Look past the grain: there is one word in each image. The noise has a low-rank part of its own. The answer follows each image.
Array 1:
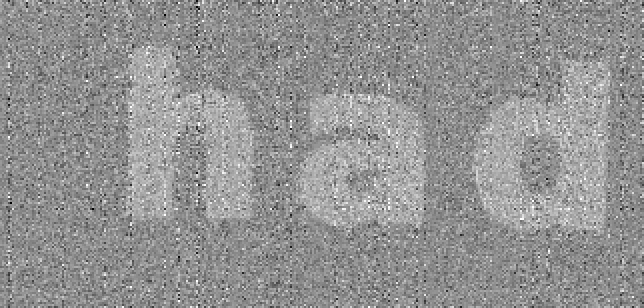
had
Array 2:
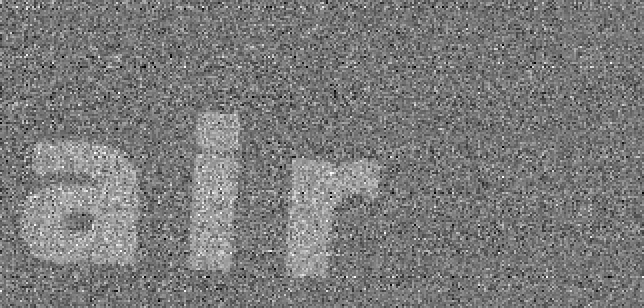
air
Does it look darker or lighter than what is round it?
lighter
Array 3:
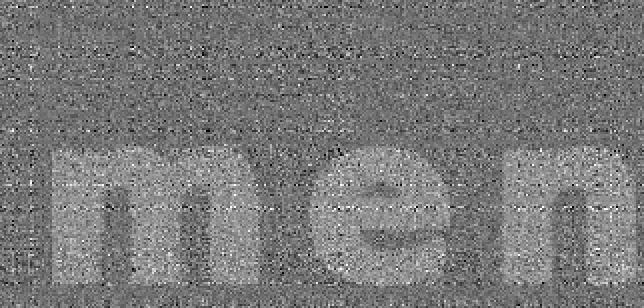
men
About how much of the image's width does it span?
nearly all
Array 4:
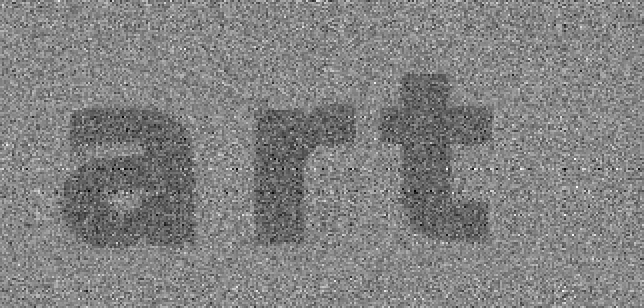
art
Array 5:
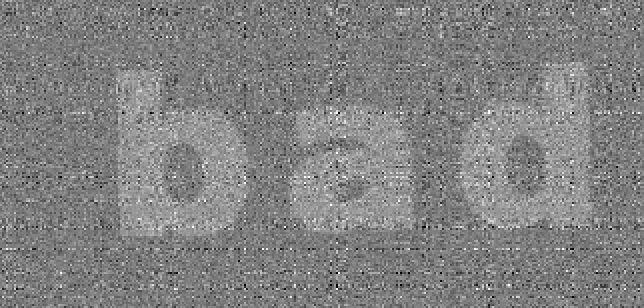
bad
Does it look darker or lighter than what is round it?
lighter
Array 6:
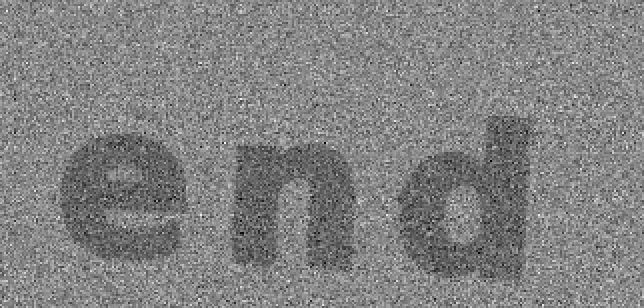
end
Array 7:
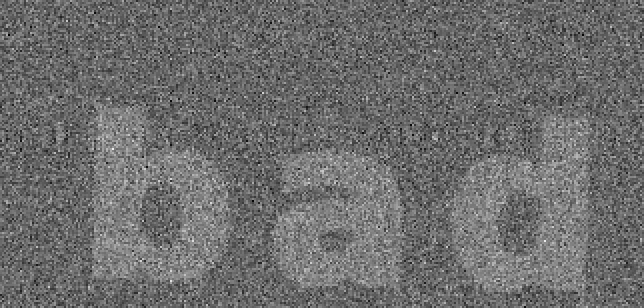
bad
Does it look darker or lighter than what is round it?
lighter
